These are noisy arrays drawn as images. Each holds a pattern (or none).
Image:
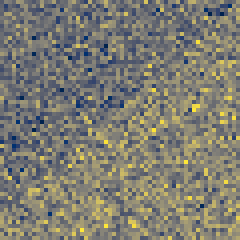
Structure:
a sharp edge
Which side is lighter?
bottom right
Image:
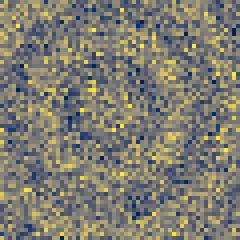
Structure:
rings round one point
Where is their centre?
centre
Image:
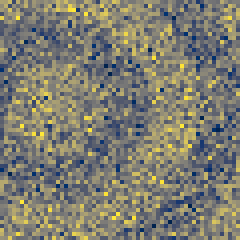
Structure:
rings round one point
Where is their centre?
middle left
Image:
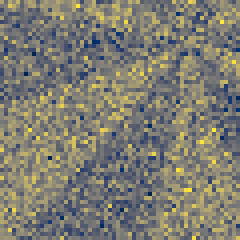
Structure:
spokes from one point
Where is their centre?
top right
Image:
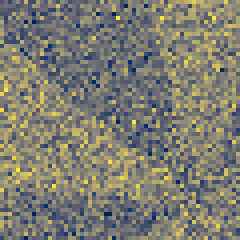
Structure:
spokes from one point
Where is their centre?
bottom right
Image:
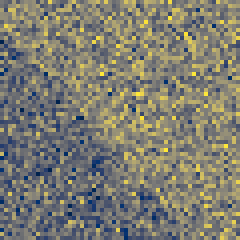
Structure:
a sharp edge
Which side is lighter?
top right
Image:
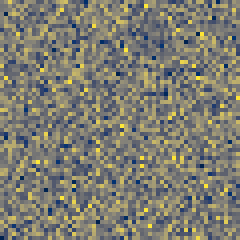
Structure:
only noise
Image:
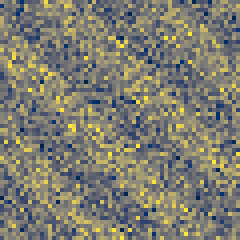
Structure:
diagonal stripes
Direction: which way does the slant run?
top left to bottom right
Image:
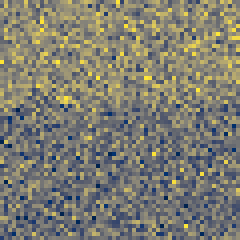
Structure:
a sharp edge
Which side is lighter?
top
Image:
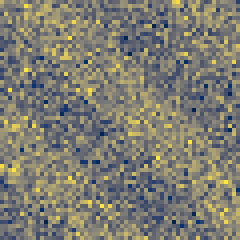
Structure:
diagonal stripes
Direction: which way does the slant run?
top left to bottom right
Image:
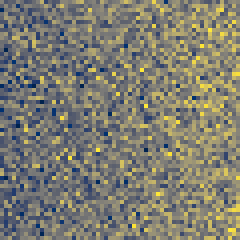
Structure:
a smooth slope
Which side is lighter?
right
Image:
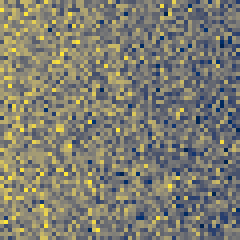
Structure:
a smooth slope
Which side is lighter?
left
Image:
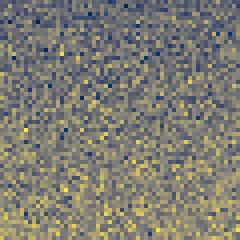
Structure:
a smooth slope
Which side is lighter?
bottom
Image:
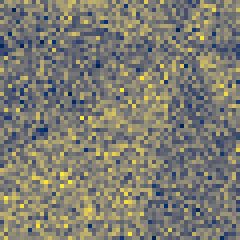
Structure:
spokes from one point
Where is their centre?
top right
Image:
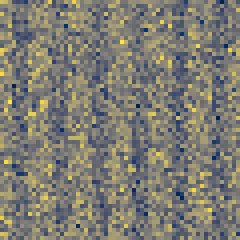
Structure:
vertical stripes
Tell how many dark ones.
6
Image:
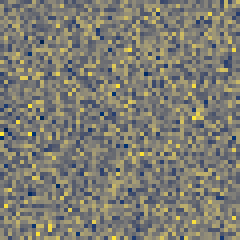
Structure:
only noise
